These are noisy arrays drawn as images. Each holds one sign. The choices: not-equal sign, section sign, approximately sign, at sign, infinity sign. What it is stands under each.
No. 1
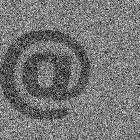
at sign
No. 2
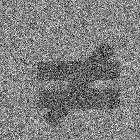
not-equal sign
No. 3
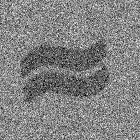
approximately sign
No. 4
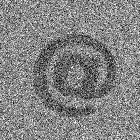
at sign
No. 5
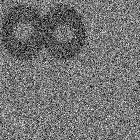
infinity sign
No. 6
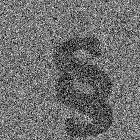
section sign
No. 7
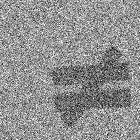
not-equal sign
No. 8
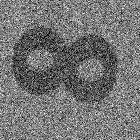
infinity sign
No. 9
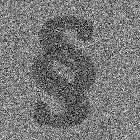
section sign
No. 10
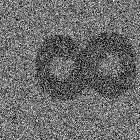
infinity sign
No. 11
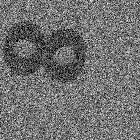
infinity sign
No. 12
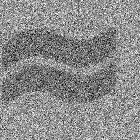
approximately sign
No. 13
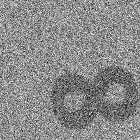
infinity sign
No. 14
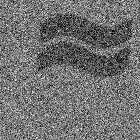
approximately sign
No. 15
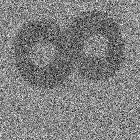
infinity sign
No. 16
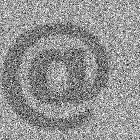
at sign
